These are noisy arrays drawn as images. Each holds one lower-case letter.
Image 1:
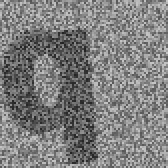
q
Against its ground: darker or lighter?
darker
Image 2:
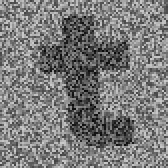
t
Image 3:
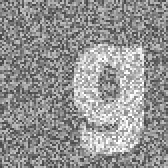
g
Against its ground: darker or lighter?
lighter
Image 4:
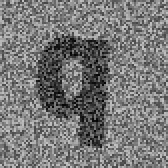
q
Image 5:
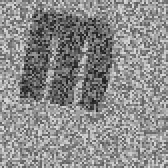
m
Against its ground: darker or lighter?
darker
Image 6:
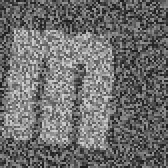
m
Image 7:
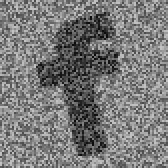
f
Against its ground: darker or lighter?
darker
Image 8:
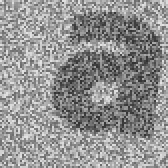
a
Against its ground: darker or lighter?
darker
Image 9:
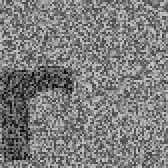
r
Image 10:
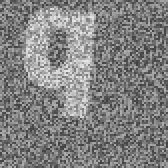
q
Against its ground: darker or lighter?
lighter
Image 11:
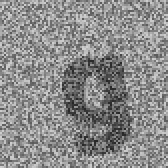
g
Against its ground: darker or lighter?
darker
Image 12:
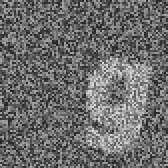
g
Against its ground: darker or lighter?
lighter
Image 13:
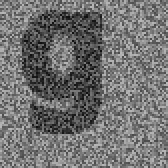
g
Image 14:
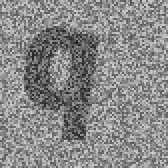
q
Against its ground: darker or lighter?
darker
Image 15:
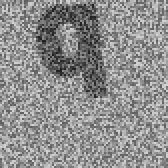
q
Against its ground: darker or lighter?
darker
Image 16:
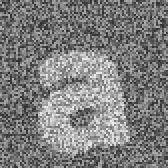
a
